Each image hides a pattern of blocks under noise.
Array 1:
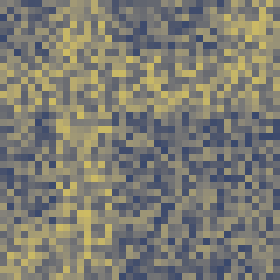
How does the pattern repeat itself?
mirrored about the diagonal from the top left
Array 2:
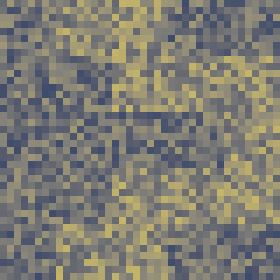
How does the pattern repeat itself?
top and bottom mirror each other
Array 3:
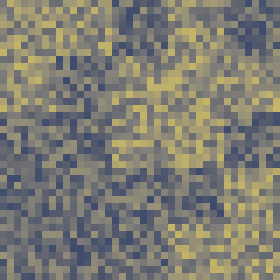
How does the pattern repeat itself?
mirrored about the diagonal from the bottom left
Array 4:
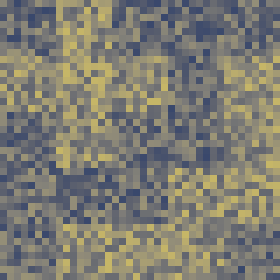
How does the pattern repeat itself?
mirrored about the diagonal from the top left
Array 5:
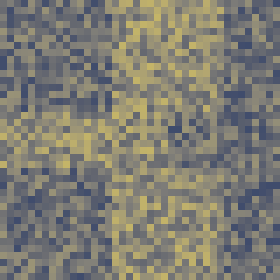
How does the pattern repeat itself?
top and bottom mirror each other
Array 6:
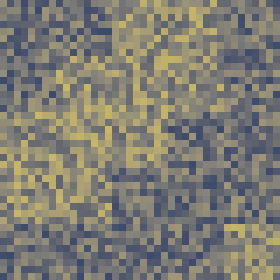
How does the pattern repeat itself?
mirrored about the diagonal from the top left
